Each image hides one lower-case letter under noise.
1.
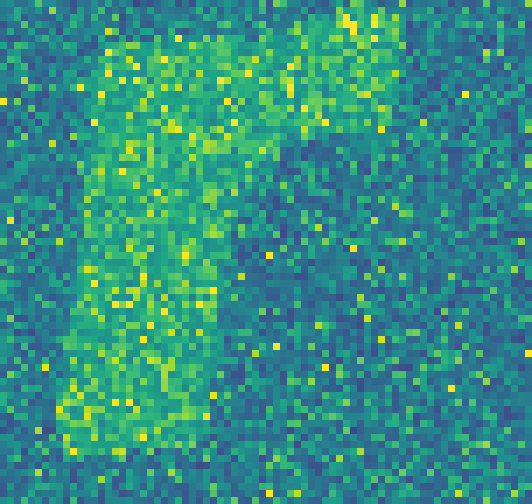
r
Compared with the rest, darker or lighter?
lighter
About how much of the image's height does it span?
nearly all
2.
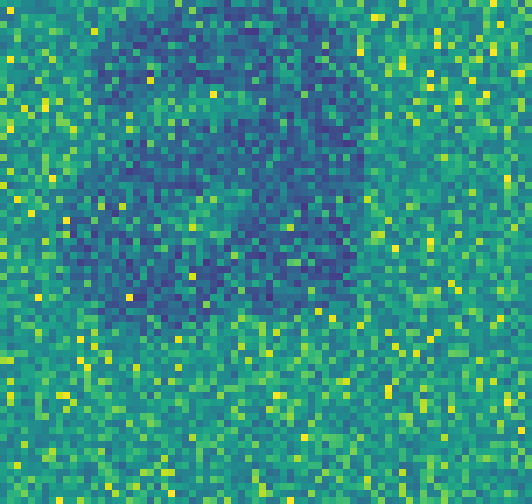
a
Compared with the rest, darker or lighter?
darker
